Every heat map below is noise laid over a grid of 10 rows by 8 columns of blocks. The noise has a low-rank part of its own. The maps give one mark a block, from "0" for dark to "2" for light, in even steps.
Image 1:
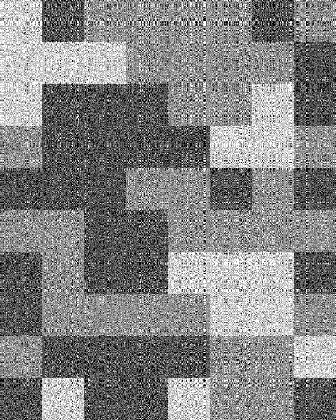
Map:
2 0 1 1 1 1 0 1
2 2 2 1 1 1 1 0
2 0 0 0 1 1 2 0
1 0 0 0 0 2 2 1
0 0 0 1 1 0 1 0
1 1 0 0 1 1 1 1
0 1 0 0 2 2 2 0
0 1 1 1 1 2 2 1
1 0 0 0 0 1 1 2
0 2 0 0 2 1 1 0
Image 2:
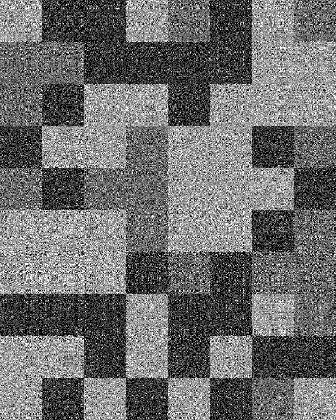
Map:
2 0 0 2 1 0 2 1
1 1 0 0 0 0 2 2
1 0 2 2 0 2 2 2
0 2 2 1 2 2 0 1
1 0 1 1 2 2 2 0
2 2 2 1 2 2 0 1
2 2 2 0 1 0 1 1
0 0 0 2 0 0 2 1
2 2 0 2 0 2 0 0
2 0 2 0 2 0 1 2
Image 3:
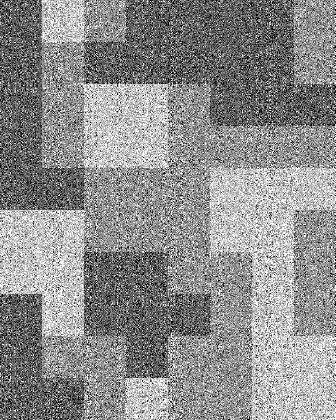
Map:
0 2 1 0 0 0 0 1
0 1 0 0 0 0 0 1
0 1 2 2 1 0 0 0
0 1 2 2 1 1 1 1
0 0 1 1 1 2 2 2
2 2 1 1 1 2 2 1
2 2 0 0 1 1 2 1
0 2 0 0 0 1 2 1
0 1 1 0 1 1 2 2
0 0 1 2 1 1 2 2
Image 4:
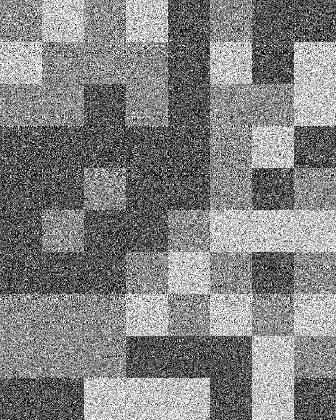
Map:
1 2 1 2 0 1 0 0
2 1 1 1 0 2 0 2
1 1 0 1 0 1 1 2
0 0 0 0 0 1 2 0
0 0 1 0 0 1 0 1
0 1 0 0 1 2 2 2
0 0 0 1 2 1 0 1
1 1 1 2 1 2 1 2
1 1 1 0 0 0 2 1
0 0 2 2 2 0 2 0
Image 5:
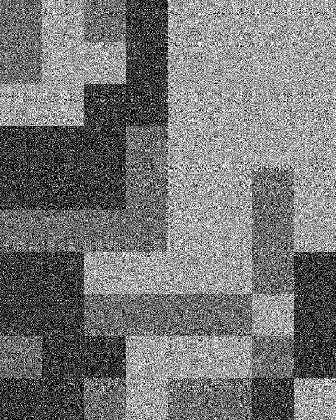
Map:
1 2 1 0 2 2 2 2
1 2 2 0 2 2 2 2
2 2 0 0 2 2 2 2
0 0 0 1 2 2 2 2
0 0 0 1 2 2 1 2
1 1 1 1 2 2 1 2
0 0 2 2 2 2 1 0
0 0 1 1 1 1 2 0
1 0 0 2 2 2 1 0
0 0 1 2 1 1 0 2
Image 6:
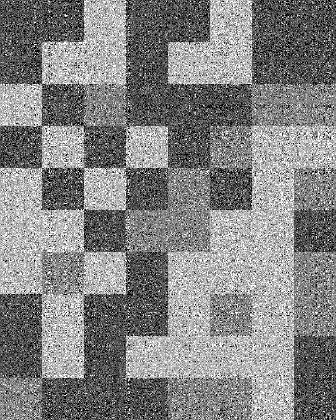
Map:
0 0 2 0 0 2 0 0
0 2 2 0 2 2 0 0
2 0 1 0 0 0 1 1
0 2 0 2 0 1 2 2
2 0 2 0 1 0 2 1
2 2 0 1 1 2 2 0
2 1 2 0 2 2 2 1
0 2 0 0 2 1 2 1
0 2 0 2 2 2 2 0
1 0 0 0 1 1 2 0
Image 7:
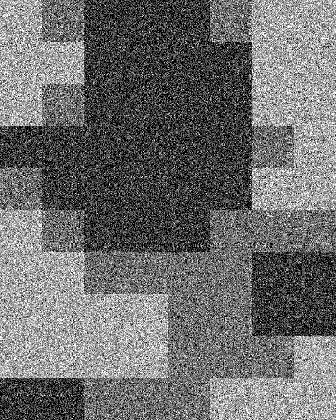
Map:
2 1 0 0 0 1 2 2
2 2 0 0 0 0 2 2
2 1 0 0 0 0 2 2
0 0 0 0 0 0 1 2
1 0 0 0 0 0 2 2
2 1 0 0 0 1 1 1
2 2 1 1 1 1 0 0
2 2 2 2 1 1 0 0
2 2 2 2 1 1 1 2
0 0 1 1 1 2 2 2
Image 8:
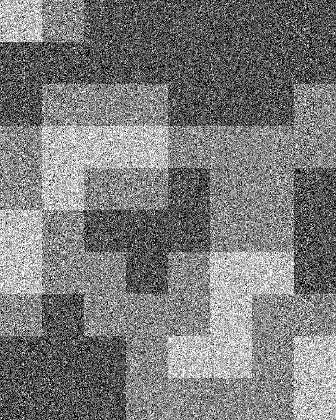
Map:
2 1 0 0 0 0 0 0
0 0 0 0 0 0 0 0
0 1 1 1 0 0 0 1
1 2 2 2 1 1 1 1
1 2 1 1 0 1 1 0
2 1 0 0 0 1 1 0
2 1 1 0 1 2 2 0
1 0 1 1 1 2 1 1
0 0 0 1 2 2 1 2
0 0 0 1 1 1 1 2
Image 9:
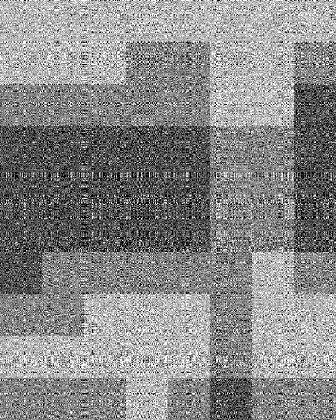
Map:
2 2 2 2 2 2 2 2
2 2 2 1 1 2 2 1
1 1 1 1 1 2 2 0
0 0 0 0 0 1 1 0
0 0 0 0 0 1 1 0
0 0 0 0 0 1 1 0
0 1 1 1 1 1 2 1
1 1 2 2 2 1 2 2
2 2 2 2 2 1 2 2
1 1 1 2 1 0 1 1
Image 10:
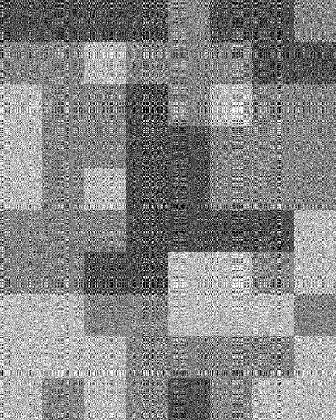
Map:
0 0 0 0 1 0 0 1
1 1 2 1 1 1 0 0
2 1 1 0 1 2 1 1
2 1 1 0 0 1 1 1
2 1 2 0 0 1 1 1
1 1 1 0 0 0 0 2
1 1 0 0 2 2 1 2
2 2 1 1 2 2 2 1
2 2 2 1 1 1 1 2
2 1 2 1 0 1 2 2
